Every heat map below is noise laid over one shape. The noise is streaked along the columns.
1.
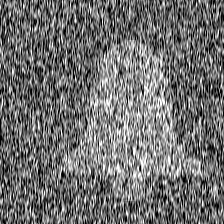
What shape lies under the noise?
bell
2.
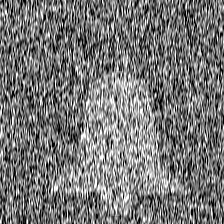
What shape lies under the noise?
bell
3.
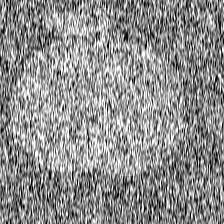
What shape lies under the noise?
apple
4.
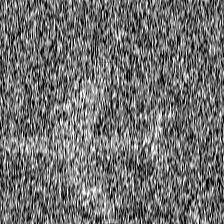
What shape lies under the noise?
airplane
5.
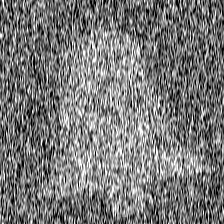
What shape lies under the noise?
bell
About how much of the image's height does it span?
nearly all
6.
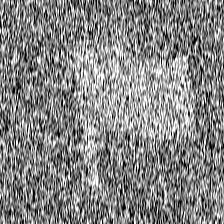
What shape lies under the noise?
flag
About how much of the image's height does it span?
two thirds
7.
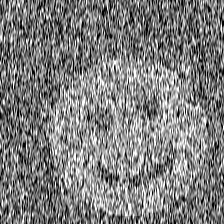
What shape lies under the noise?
smiling face
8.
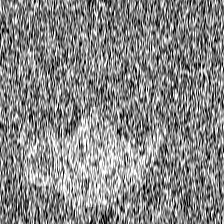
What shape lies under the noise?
teapot
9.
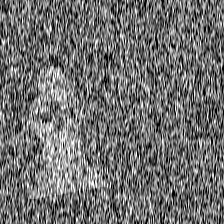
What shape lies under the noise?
chess bishop
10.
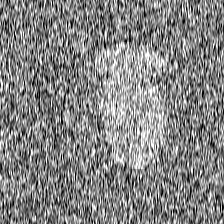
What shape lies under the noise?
footprint
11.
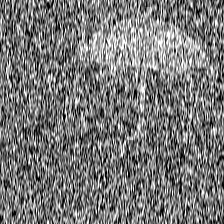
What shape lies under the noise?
umbrella
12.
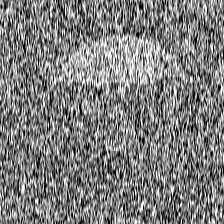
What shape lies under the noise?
umbrella
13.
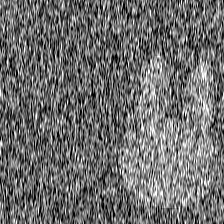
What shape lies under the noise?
rabbit's head
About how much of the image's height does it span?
two thirds
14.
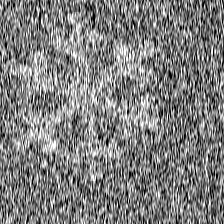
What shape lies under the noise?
snowflake
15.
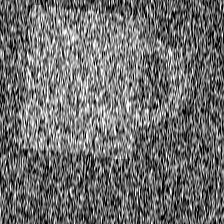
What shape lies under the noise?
cup
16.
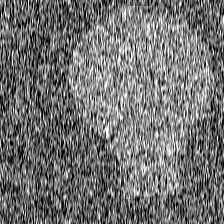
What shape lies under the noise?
light bulb
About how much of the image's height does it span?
nearly all
